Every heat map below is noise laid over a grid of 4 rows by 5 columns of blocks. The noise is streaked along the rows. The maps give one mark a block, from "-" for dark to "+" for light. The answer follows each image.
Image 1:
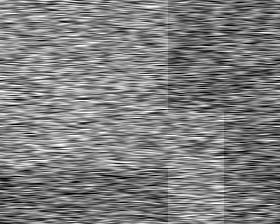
+ + + - -
+ + + - -
+ + + + -
- - - + -
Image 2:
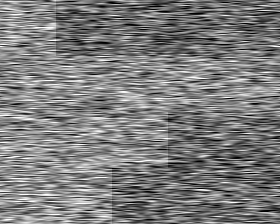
+ - - - -
+ + + + +
+ + + - -
+ + - - -
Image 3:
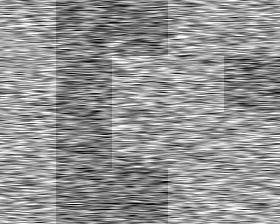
+ - - + +
+ - + + -
+ - + + +
+ - - + +
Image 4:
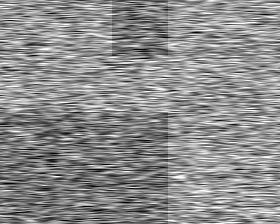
+ + - + +
+ + + + +
- - - + +
- - - + +
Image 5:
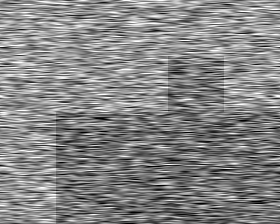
+ + + + +
+ + + - +
+ - - - -
+ - - - -
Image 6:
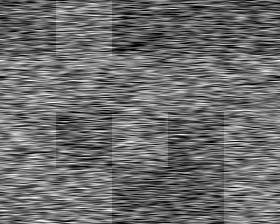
- + - - -
+ + + + +
+ - + - +
+ + - - +
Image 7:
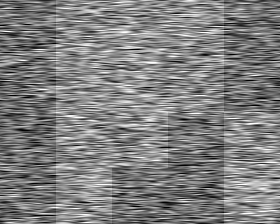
- + + + -
- + + + -
- + + - +
- + - - +
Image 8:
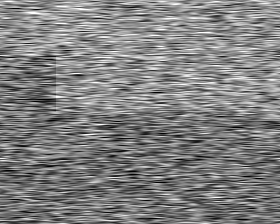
+ + + + +
- + + + +
- - - - -
- - - - -
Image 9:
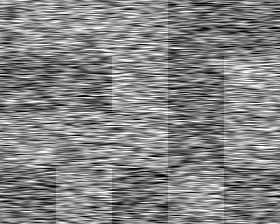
+ + + - -
- - + - +
+ + + - +
- + - + -
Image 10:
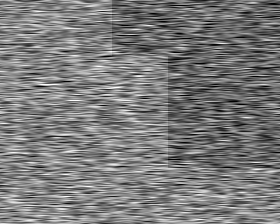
+ + - - -
+ + + - -
+ + + - -
+ + + + +
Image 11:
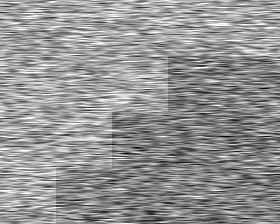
+ + + + +
+ + + - -
+ + - - -
+ - - - -
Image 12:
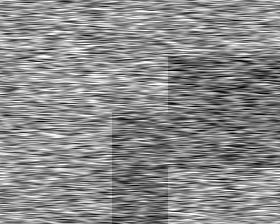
+ + + + +
+ + + - -
+ + - - -
+ + - + +
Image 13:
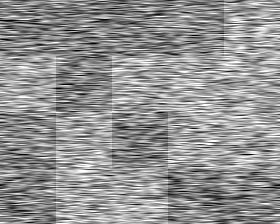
- - - - +
+ - + + +
- + - + +
- + + - -
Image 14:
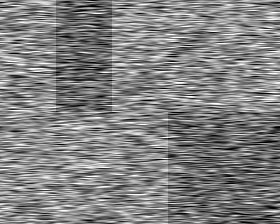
+ - + + +
+ - + + +
+ + + - -
+ + + - -
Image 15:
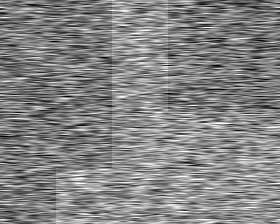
- - + - -
- - + - -
- - + + +
- + + + +
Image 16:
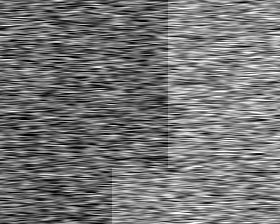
- - - + +
- - - + +
- - - + +
- - + + +
